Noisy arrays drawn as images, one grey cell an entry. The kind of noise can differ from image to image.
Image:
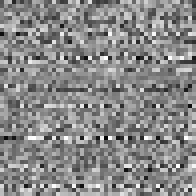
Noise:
rows of uneven size
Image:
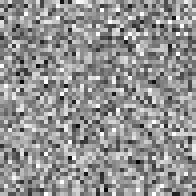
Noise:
independent entries
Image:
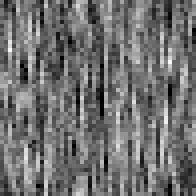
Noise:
streaked along the columns
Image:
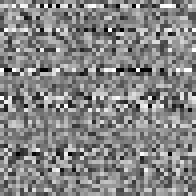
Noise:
rows of uneven size
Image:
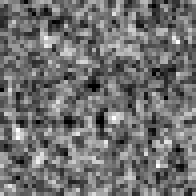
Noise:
blotchy
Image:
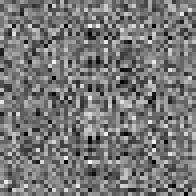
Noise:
low rank plus noise
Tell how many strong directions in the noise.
two
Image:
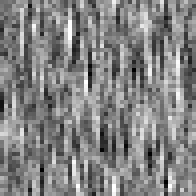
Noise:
streaked along the columns
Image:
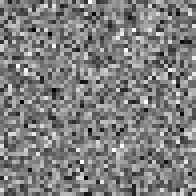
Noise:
independent entries
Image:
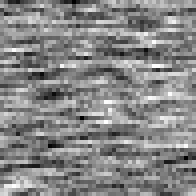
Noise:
streaked along the rows
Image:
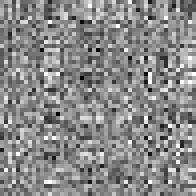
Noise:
low rank plus noise
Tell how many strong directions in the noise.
one
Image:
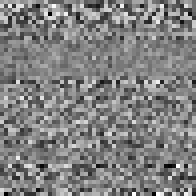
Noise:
rows of uneven size
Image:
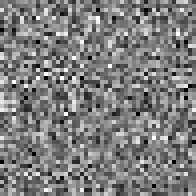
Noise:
low rank plus noise
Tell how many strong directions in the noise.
three or four
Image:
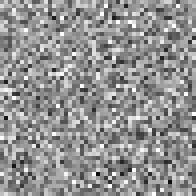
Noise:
independent entries
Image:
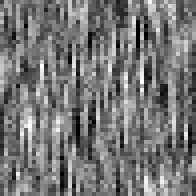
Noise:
streaked along the columns
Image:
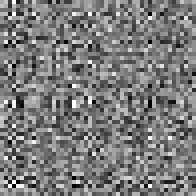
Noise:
low rank plus noise
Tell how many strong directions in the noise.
one
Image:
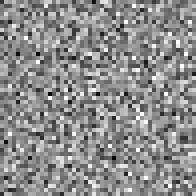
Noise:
independent entries
